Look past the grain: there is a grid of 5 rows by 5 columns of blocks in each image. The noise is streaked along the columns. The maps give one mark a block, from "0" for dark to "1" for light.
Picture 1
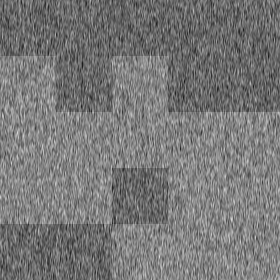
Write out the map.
0 0 0 0 0
1 0 1 0 0
1 1 1 1 1
1 1 0 1 1
0 0 1 1 1
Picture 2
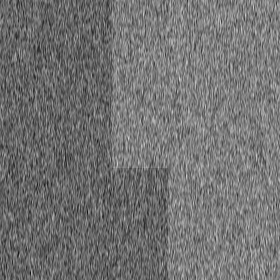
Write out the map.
0 0 1 1 1
0 0 1 1 1
0 0 1 1 1
0 0 0 1 1
0 0 0 1 1
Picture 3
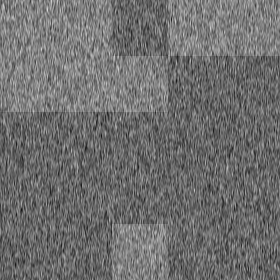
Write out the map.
1 1 0 1 1
1 1 1 0 0
0 0 0 0 0
0 0 0 0 0
0 0 1 0 0
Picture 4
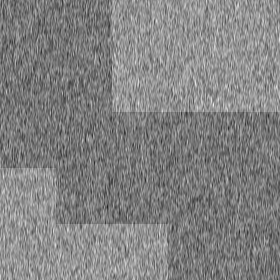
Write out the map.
0 0 1 1 1
0 0 1 1 1
0 0 0 0 0
1 0 0 0 0
1 1 1 0 0
